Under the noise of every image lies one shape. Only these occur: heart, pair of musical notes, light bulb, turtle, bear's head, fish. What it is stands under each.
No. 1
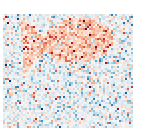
fish
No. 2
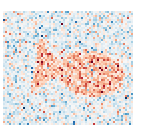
fish
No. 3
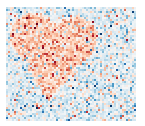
heart
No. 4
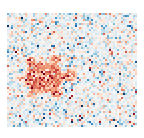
turtle
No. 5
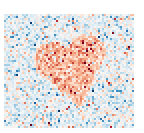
heart
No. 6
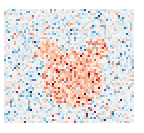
bear's head
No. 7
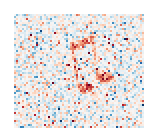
pair of musical notes
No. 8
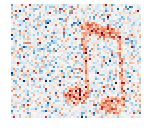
pair of musical notes
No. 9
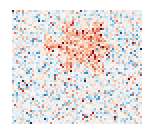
turtle
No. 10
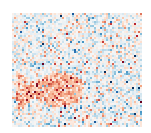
fish
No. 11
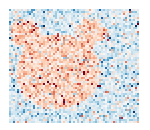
bear's head
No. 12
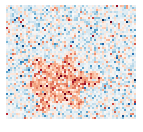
turtle
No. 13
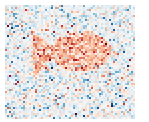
fish
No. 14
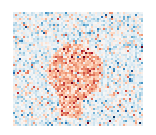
light bulb
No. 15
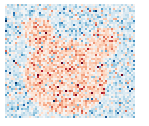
bear's head
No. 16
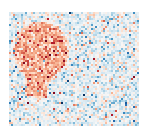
light bulb
